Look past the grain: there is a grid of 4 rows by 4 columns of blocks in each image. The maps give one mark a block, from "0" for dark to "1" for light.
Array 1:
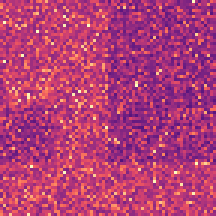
1 1 0 0
1 1 0 0
0 1 0 0
1 1 1 1
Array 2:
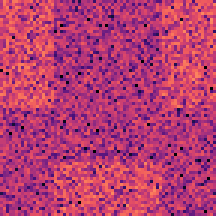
1 0 0 1
1 0 0 1
0 0 0 0
0 1 1 0
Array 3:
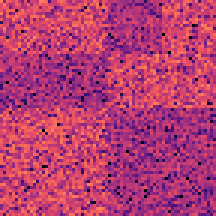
1 1 0 1
0 0 1 1
1 1 0 0
1 1 0 0
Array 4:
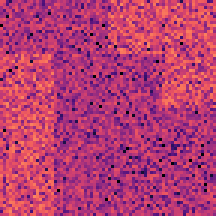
0 0 1 1
1 0 0 1
1 0 0 0
1 0 0 0
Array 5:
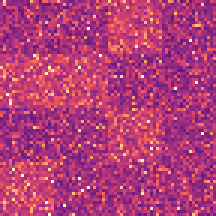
0 0 1 0
1 1 0 0
0 0 1 0
1 0 0 0
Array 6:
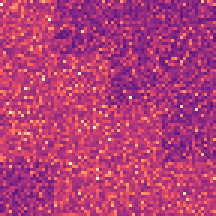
1 0 0 0
1 1 0 0
1 1 1 0
0 1 1 1
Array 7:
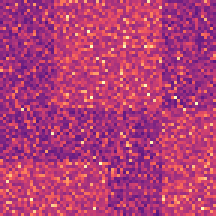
0 1 1 0
0 1 1 0
0 0 0 1
1 1 0 1
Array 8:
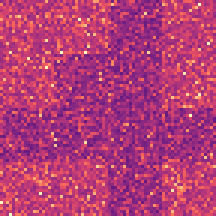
1 1 0 1
1 0 0 1
0 0 0 0
1 1 0 1
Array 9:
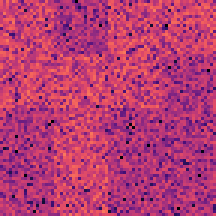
1 0 1 1
1 1 1 0
0 1 0 0
0 1 0 0
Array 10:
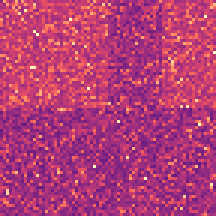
1 1 0 1
1 1 0 1
0 0 0 0
0 0 0 0
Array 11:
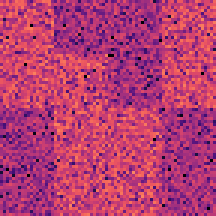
1 0 0 1
1 1 0 1
0 1 1 0
0 1 1 0
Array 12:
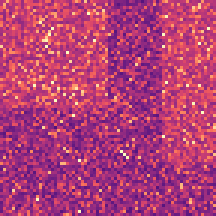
1 1 0 1
1 1 0 1
0 0 0 1
0 0 0 0
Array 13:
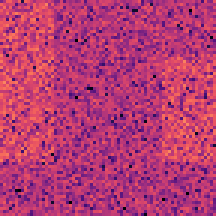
1 0 0 0
1 0 0 1
1 0 0 1
0 0 0 0
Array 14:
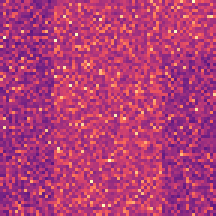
0 1 1 1
0 1 1 0
0 1 1 0
0 1 1 0
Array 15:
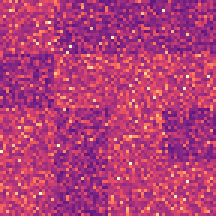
1 0 0 0
0 1 1 1
1 0 1 0
1 0 1 1
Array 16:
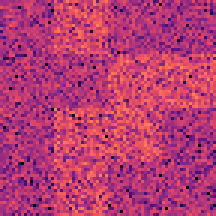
0 1 0 0
0 0 1 1
0 1 1 0
0 1 0 0
